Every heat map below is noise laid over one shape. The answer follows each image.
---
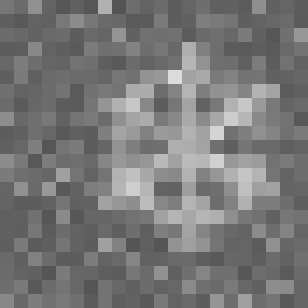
light snowflake
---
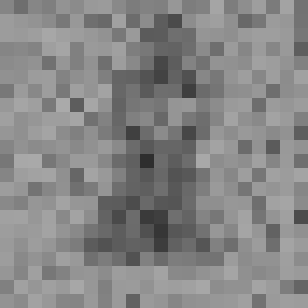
dark chess bishop
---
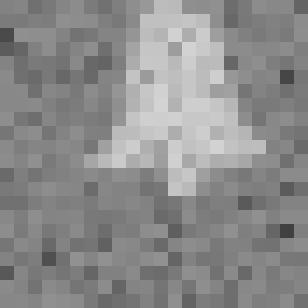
light bell
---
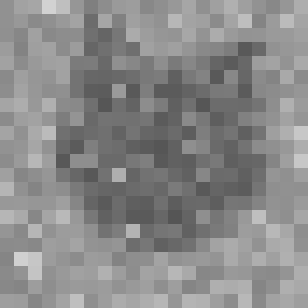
dark cat's head
